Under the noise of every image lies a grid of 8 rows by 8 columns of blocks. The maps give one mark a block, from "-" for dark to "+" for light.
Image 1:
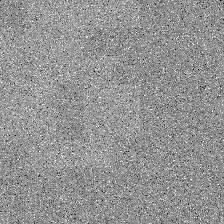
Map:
-++++---
+++-----
++++----
++-++---
++-++---
-+++----
--------
--------
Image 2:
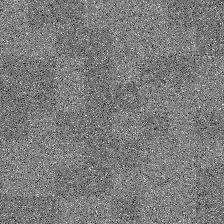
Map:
+--+++--
++--+++-
--+-+--+
--+--+++
-+--+-+-
+++--+++
++--+++-
--++-++-
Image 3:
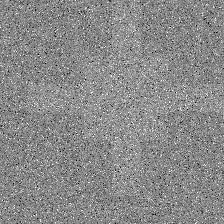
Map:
----+---
----+---
---+++--
-+++++++
---+++--
----+---
----+---
--------
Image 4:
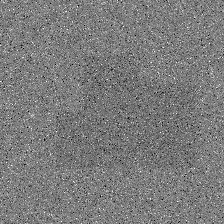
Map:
++++++++
++++++++
+++--+++
+++----+
++-----+
++-----+
++++++++
++++++++
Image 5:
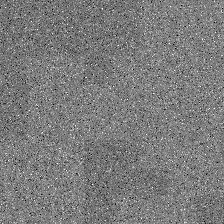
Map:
-----+++
-----+++
-++-++++
-+++++++
-+++++++
+++--+++
+++---++
+++-+++-
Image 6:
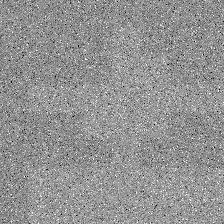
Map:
--------
----+---
----++--
-+++++++
---+++--
----+---
-+++++++
-+++++++
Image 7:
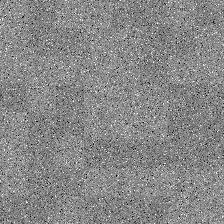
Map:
+-++--+-
+--++--+
+++++-++
-+-+++--
+--+++--
+-+-----
+--+++++
--+---++
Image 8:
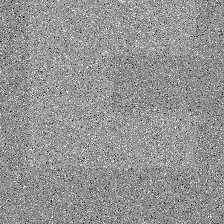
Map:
-++++++-
-++++++-
-+++----
-+++----
-++++++-
-++++++-
--------
--------
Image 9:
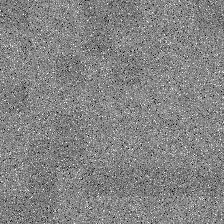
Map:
-++--++-
+++-++++
++-+-+++
-+++++++
++-+++++
+--+++++
+-+-----
--++++++
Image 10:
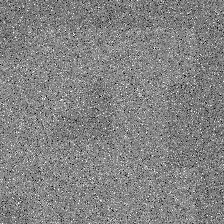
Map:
--------
-++++++-
+++++++-
+++-++--
++--++--
++++++--
+++++++-
-++++++-
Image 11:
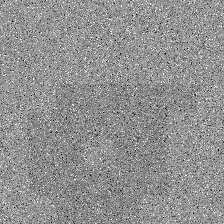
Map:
++++++++
++++++++
++++++++
++-----+
+-----++
+--+--++
+-----++
++---+++
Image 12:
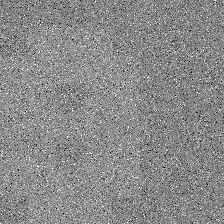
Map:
--------
-+++----
+++++---
++-++---
+++++---
++-++---
+++++---
-+++----
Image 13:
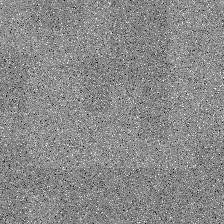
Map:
+--+--++
++++--++
-++---++
-++-+-++
+++++-++
-++++++-
--------
-+------
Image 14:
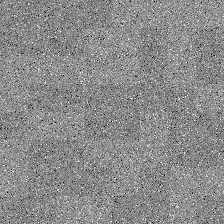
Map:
----++++
---++-+-
+++++-+-
+------+
-++--+--
+--+++--
+---+-++
--++--+-
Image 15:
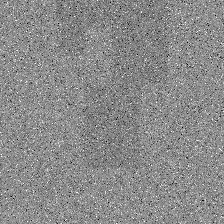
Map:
++----++
++-+--++
++++--++
+++--+++
+++--+++
+++--+++
++++++++
++++++++
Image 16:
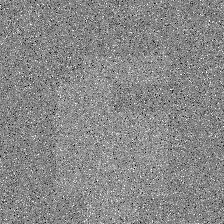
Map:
--------
--------
---+++--
--++----
--++++--
--++++--
--++++--
---++---
